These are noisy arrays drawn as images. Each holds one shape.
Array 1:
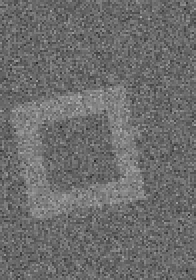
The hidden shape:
square frame
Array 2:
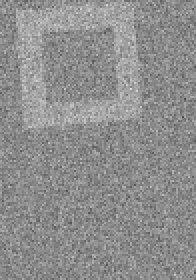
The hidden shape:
square frame
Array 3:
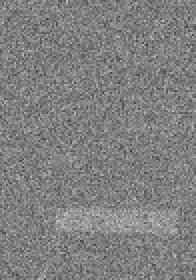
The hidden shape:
bar
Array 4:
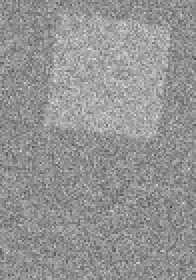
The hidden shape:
square
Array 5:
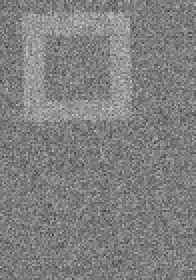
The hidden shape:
square frame
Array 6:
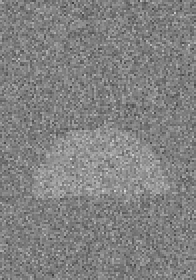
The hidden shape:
half disc
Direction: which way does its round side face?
up
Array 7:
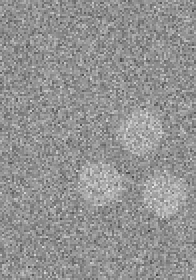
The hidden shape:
three dots
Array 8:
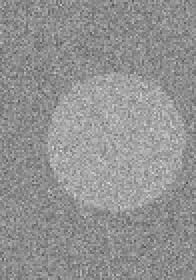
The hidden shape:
disc
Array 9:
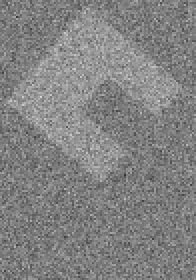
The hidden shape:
square with a notch
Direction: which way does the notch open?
down and right
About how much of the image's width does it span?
nearly all
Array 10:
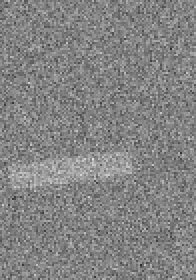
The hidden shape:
bar
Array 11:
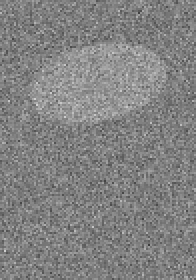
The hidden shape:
ellipse
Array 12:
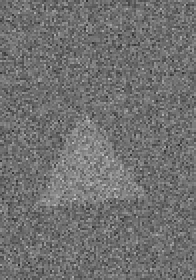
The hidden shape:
triangle
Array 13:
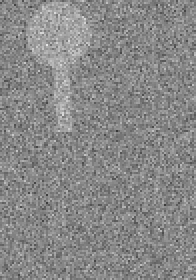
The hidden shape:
lollipop
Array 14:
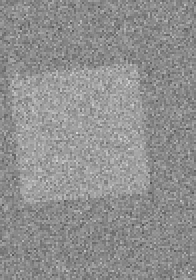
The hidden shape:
square
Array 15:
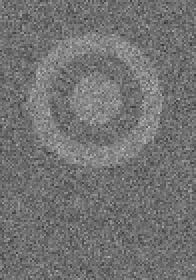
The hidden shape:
bullseye
